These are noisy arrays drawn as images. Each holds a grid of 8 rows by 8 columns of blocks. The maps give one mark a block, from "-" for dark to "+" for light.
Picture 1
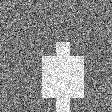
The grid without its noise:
- - - - - - - -
- - - - - - - -
- - - - - - - -
- - - - + - - -
- - - + + + - -
- - - + + + - -
- - - + + + - -
- - - - + - - -
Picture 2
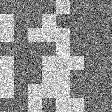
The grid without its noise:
- - - - + - - -
+ - - + - - - -
+ - + + + - - -
- - - - + - - -
+ - - + + + - -
+ - - + + - - -
+ - + + + - - -
- - + - + + - -
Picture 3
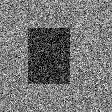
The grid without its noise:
+ + + + + + + +
+ + + + + + + +
+ + - - - + + +
+ + - - - + + +
+ + - - - + + +
+ + - - - + + +
+ + + + + + + +
+ + + + + + + +
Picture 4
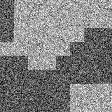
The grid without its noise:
- + + + + + + +
- + + + + + + +
- + + + + + - -
+ + + + + - - -
- - + + - - - -
- - - - - - - -
- - - - - + + +
- - - - - + + +
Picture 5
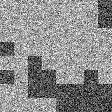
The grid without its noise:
+ + + + + + + -
+ + + + + + + -
+ + + + + + + +
- + + + + + + +
+ + - + + + + +
- + - - + + - +
+ + - - - - - -
+ + + + - - - -
